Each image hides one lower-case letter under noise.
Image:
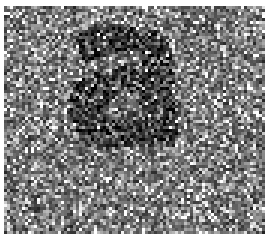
a
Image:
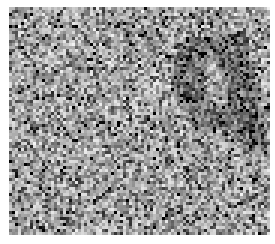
q
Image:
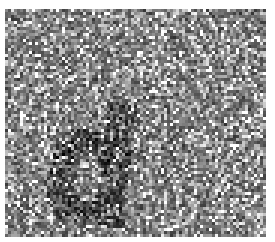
d
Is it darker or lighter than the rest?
darker
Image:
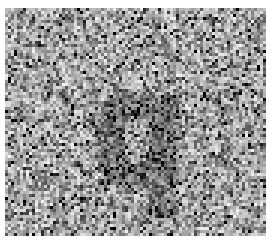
q
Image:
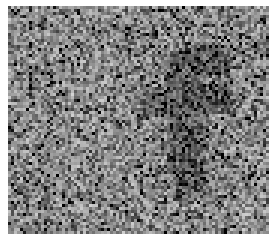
f
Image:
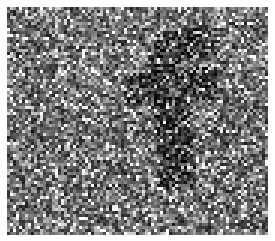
f
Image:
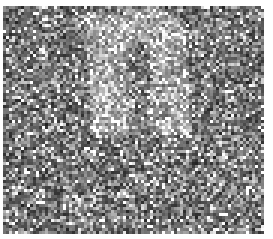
n
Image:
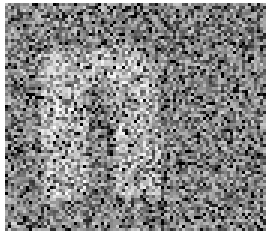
n
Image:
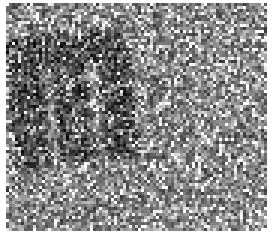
m
